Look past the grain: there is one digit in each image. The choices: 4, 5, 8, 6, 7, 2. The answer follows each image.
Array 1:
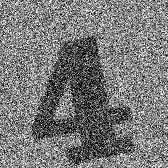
dark 4
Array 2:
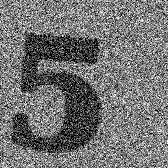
dark 5
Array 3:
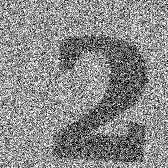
dark 2
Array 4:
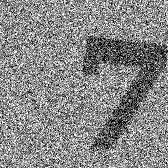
dark 7
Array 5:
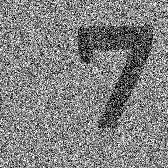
dark 7
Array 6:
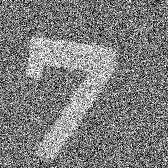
light 7
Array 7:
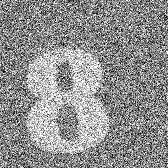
light 8
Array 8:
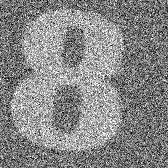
light 8
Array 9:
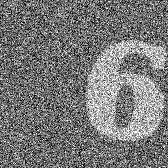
light 6
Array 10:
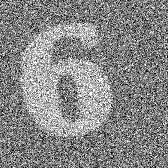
light 6
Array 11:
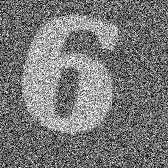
light 6
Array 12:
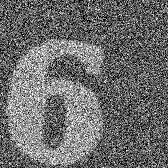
light 6
